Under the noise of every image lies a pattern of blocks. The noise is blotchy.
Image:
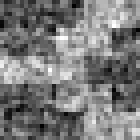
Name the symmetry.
top and bottom mirror each other
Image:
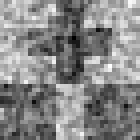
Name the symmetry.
left and right mirror each other
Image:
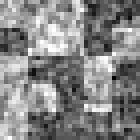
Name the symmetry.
no symmetry
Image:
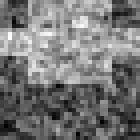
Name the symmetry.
left and right mirror each other
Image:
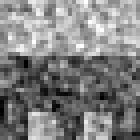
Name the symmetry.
left and right mirror each other
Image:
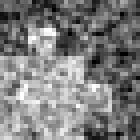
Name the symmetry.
mirrored about the diagonal from the bottom left
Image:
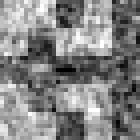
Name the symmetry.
top and bottom mirror each other
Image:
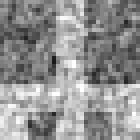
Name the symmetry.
left and right mirror each other
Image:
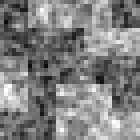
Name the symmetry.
no symmetry
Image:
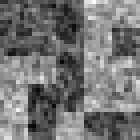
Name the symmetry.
no symmetry
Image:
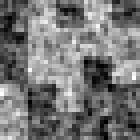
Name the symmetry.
no symmetry
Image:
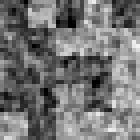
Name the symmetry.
no symmetry
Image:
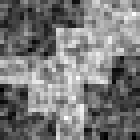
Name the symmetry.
mirrored about the diagonal from the bottom left
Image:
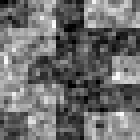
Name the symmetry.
top and bottom mirror each other
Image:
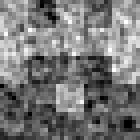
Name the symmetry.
left and right mirror each other
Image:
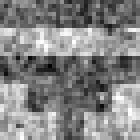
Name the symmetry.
left and right mirror each other
